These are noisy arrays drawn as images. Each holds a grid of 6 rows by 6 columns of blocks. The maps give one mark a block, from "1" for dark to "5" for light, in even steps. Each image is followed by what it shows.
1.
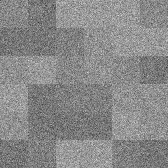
3 1 5 5 5 3
1 1 2 4 5 5
4 5 3 4 3 1
5 1 2 2 4 4
4 1 1 1 5 4
1 2 5 5 2 1
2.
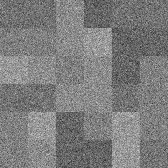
2 2 4 1 2 2
3 3 4 5 1 1
5 4 3 4 1 3
2 2 4 4 2 3
3 5 1 3 5 3
3 4 1 1 5 2
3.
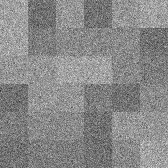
5 1 4 1 4 5
5 2 3 3 3 1
4 4 5 5 3 2
1 4 4 2 1 3
2 3 3 1 4 4
1 2 2 1 3 5
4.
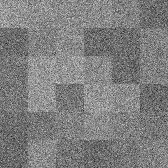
5 4 4 4 3 1
1 3 4 1 1 3
2 5 5 4 1 3
2 5 2 5 4 1
1 2 3 4 3 2
1 4 2 1 2 3
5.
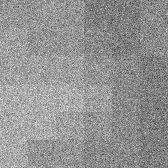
3 3 3 1 1 2
4 3 3 2 1 2
4 4 4 3 2 1
5 5 5 4 2 1
5 5 4 3 2 1
5 3 3 2 2 1
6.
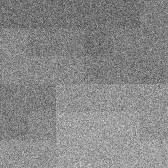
1 1 1 1 1 2
3 2 2 1 2 2
3 3 3 2 2 2
2 2 4 4 4 4
2 3 5 5 5 4
4 4 5 5 5 5
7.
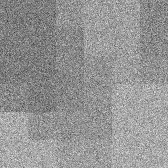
1 1 3 4 4 2
1 1 2 4 4 2
1 1 2 3 4 3
2 1 2 3 5 5
5 3 3 3 5 5
5 5 4 4 5 5
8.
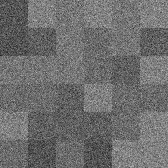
1 5 4 5 4 5
1 2 4 3 4 2
4 4 4 3 2 5
3 3 2 5 3 3
5 2 2 2 3 5
3 1 3 1 5 5
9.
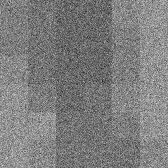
3 2 1 1 4 5
3 2 1 1 3 5
4 2 1 1 3 5
5 3 1 2 4 5
5 5 2 2 3 5
5 4 2 2 2 4
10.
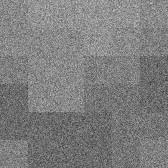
4 5 5 5 5 4
4 4 4 5 4 3
3 4 4 3 3 1
1 4 4 2 2 1
1 1 1 1 2 2
3 1 1 1 2 3
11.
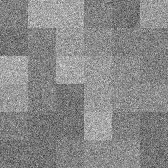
2 5 5 2 1 4
1 2 4 3 2 2
5 2 5 4 3 2
4 2 1 4 3 3
2 1 1 5 2 1
1 1 2 3 3 1
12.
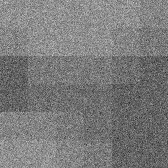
5 5 5 5 5 4
4 5 5 5 4 3
1 3 3 3 2 1
1 2 2 2 1 1
4 4 3 2 1 1
5 5 4 3 1 1
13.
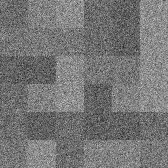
2 4 5 2 1 5
3 3 3 2 1 5
1 1 5 3 3 5
2 4 5 1 4 5
2 1 2 1 1 2
3 5 2 4 4 3
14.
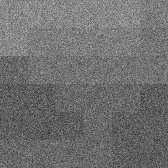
5 5 5 5 5 4
5 4 4 4 4 3
2 3 3 3 3 3
1 1 2 2 2 1
1 1 1 2 1 1
2 2 2 2 1 1
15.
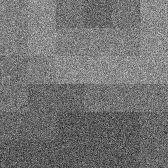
4 5 3 2 3 5
4 5 4 4 4 5
3 4 5 5 5 5
3 2 2 3 3 3
2 2 1 1 1 2
1 1 1 1 1 2
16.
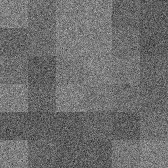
5 3 5 5 2 1
2 3 5 5 3 1
3 1 4 5 4 2
5 2 5 4 3 2
1 1 1 2 1 3
5 2 1 1 4 5
